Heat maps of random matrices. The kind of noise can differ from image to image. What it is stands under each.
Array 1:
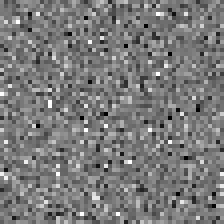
heavy tails
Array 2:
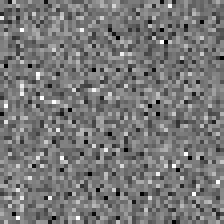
heavy tails
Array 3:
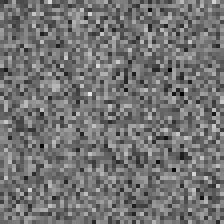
independent entries
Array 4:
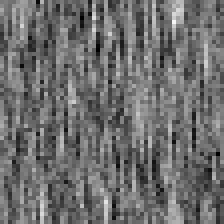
streaked along the columns
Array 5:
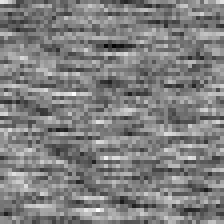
streaked along the rows
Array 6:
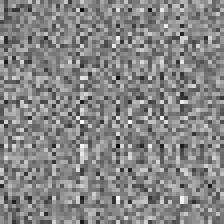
low rank plus noise
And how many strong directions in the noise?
one
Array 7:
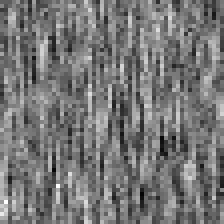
streaked along the columns
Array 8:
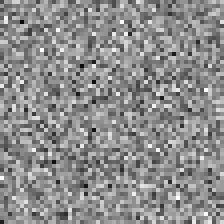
independent entries
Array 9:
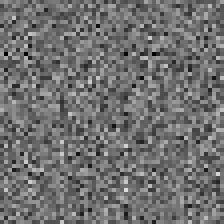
low rank plus noise
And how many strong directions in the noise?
five to eight
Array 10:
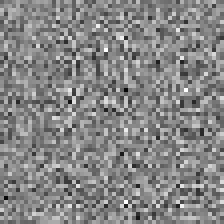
low rank plus noise
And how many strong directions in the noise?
one
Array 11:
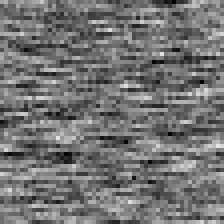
streaked along the rows
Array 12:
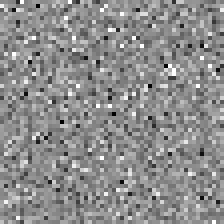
heavy tails
